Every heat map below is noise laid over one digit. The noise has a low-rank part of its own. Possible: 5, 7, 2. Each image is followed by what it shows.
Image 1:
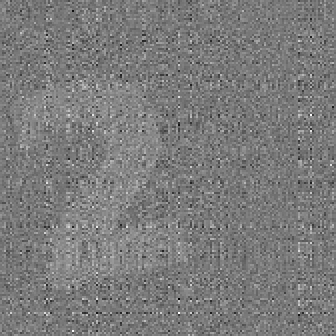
2
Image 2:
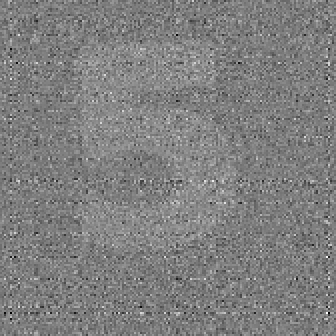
5
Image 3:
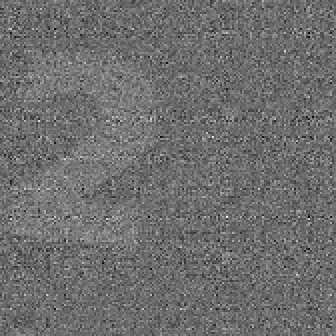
2
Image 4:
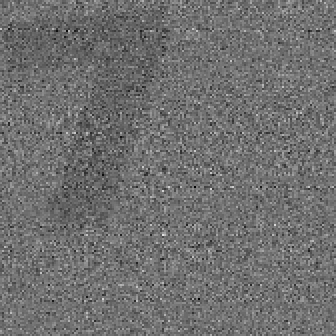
7
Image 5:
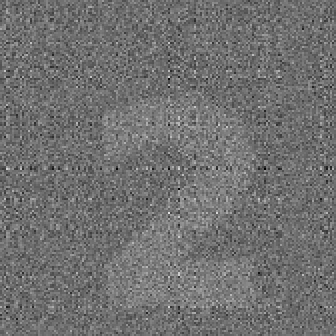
2
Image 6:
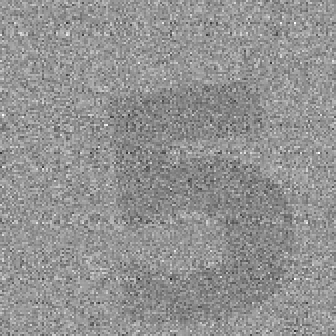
5
